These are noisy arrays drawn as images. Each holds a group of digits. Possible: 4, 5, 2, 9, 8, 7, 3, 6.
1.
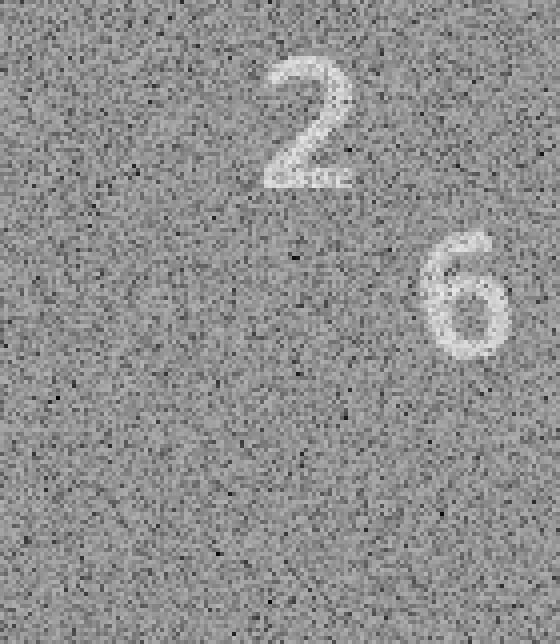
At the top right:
nothing
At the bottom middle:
nothing
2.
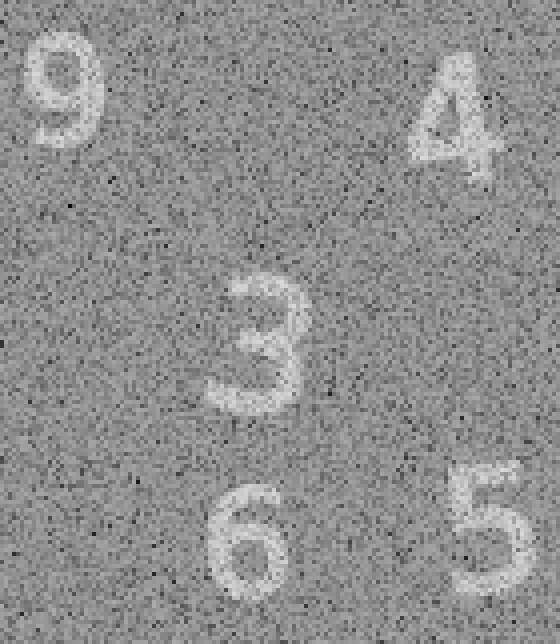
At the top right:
4
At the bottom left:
nothing
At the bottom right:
5
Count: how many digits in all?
5
